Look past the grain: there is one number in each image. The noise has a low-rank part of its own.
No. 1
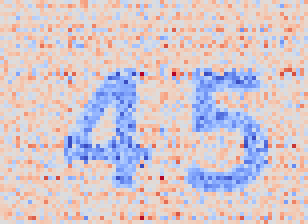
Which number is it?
45
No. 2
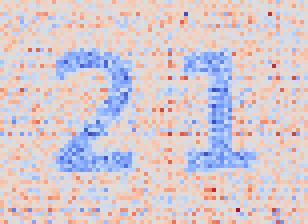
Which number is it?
21
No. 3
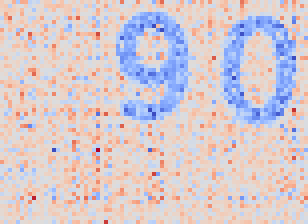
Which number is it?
90
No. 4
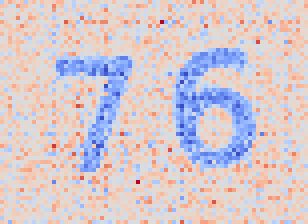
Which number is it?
76
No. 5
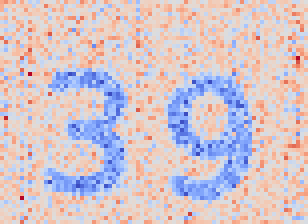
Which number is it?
39
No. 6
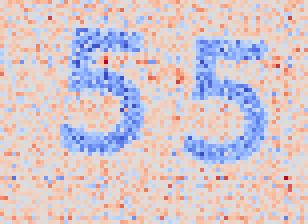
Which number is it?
55
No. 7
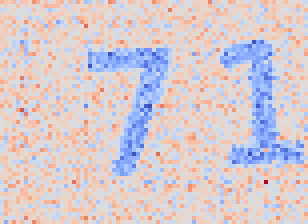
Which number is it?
71
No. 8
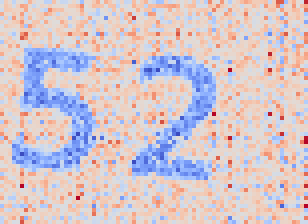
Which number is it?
52
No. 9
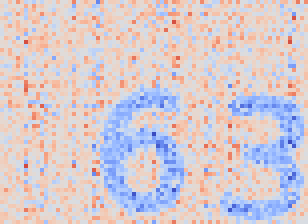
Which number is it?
63
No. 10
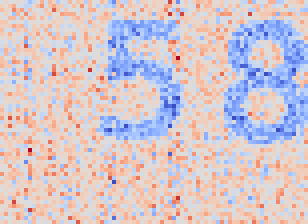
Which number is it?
58
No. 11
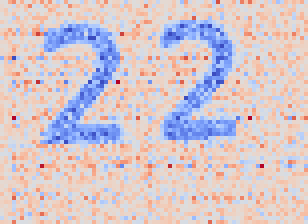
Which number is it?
22
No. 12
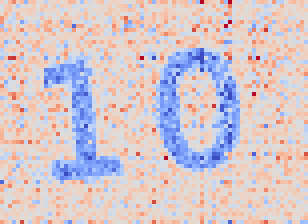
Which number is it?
10
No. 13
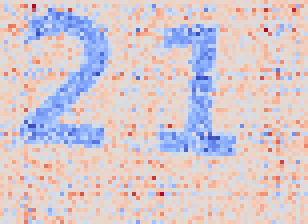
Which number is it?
21
